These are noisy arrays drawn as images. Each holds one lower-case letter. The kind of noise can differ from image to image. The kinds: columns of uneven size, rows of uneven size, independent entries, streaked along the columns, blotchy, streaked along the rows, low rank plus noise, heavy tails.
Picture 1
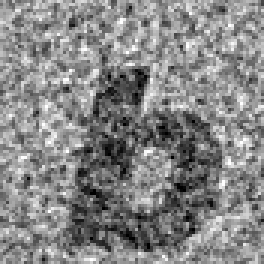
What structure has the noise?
blotchy
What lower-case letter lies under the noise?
b
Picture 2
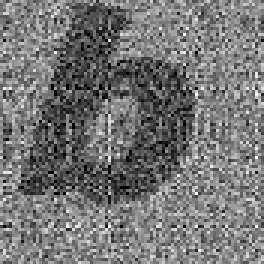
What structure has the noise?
low rank plus noise
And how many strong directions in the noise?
one
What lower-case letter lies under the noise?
b
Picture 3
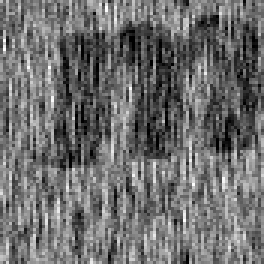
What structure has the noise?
streaked along the columns
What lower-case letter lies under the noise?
m
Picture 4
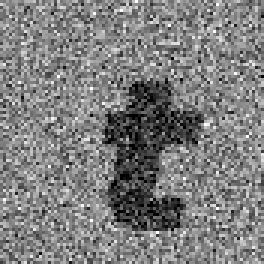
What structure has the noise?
independent entries
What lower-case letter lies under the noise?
t
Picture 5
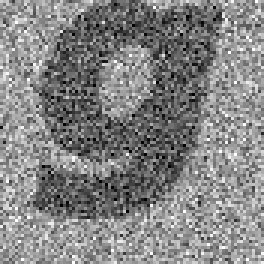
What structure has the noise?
independent entries
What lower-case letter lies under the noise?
g
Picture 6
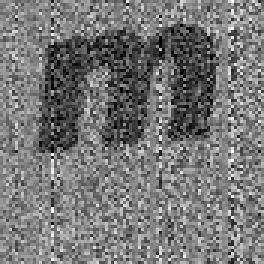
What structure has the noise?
columns of uneven size
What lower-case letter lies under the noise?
m
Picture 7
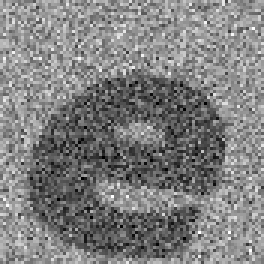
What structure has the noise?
independent entries
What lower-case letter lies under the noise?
e
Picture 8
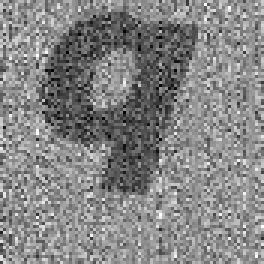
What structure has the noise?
columns of uneven size
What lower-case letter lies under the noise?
q
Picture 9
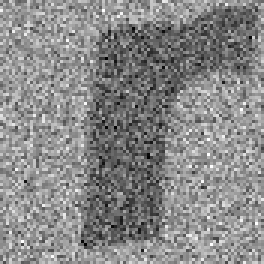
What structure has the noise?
independent entries
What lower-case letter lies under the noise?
r
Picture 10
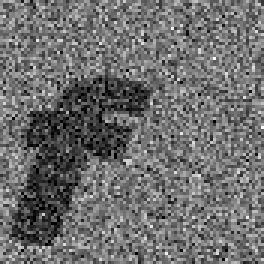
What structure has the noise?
independent entries
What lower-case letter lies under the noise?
f
